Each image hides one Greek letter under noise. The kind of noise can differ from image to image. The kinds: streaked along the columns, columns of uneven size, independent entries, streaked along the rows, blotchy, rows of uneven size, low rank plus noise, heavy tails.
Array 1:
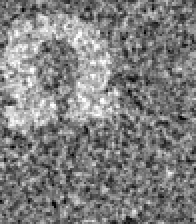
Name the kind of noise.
blotchy
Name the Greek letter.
omega
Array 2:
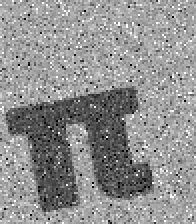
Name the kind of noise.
heavy tails
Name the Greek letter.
pi
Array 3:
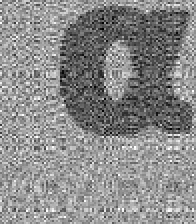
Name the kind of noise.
low rank plus noise
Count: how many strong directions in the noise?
one
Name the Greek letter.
alpha
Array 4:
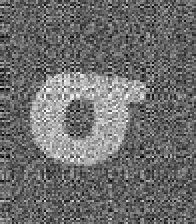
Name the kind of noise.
low rank plus noise
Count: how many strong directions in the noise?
one
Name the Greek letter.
sigma
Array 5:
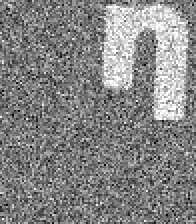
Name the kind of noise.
independent entries
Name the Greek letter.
eta
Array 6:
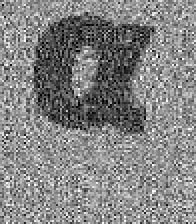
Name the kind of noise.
low rank plus noise
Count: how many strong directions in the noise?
three or four
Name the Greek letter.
alpha
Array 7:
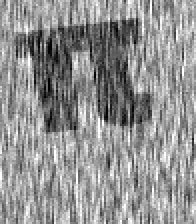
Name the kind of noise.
streaked along the columns
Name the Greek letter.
pi
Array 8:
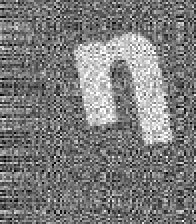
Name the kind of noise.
low rank plus noise
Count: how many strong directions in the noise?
one
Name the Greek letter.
eta
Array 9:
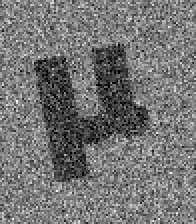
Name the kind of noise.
independent entries
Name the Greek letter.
mu
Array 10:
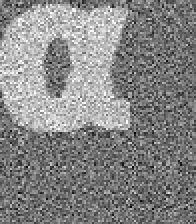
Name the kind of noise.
low rank plus noise
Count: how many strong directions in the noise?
five to eight
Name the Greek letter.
alpha
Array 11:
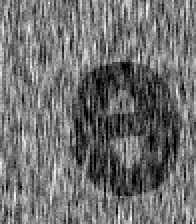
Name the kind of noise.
streaked along the columns
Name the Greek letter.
theta
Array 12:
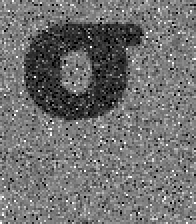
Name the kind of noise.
heavy tails
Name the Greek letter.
sigma
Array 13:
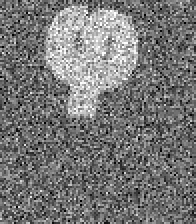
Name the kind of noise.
independent entries
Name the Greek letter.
phi
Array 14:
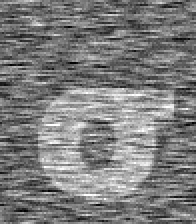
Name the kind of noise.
streaked along the rows
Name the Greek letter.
sigma
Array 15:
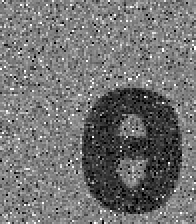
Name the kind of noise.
heavy tails
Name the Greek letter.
theta
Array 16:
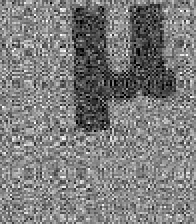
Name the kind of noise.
low rank plus noise
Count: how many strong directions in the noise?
one
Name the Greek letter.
mu
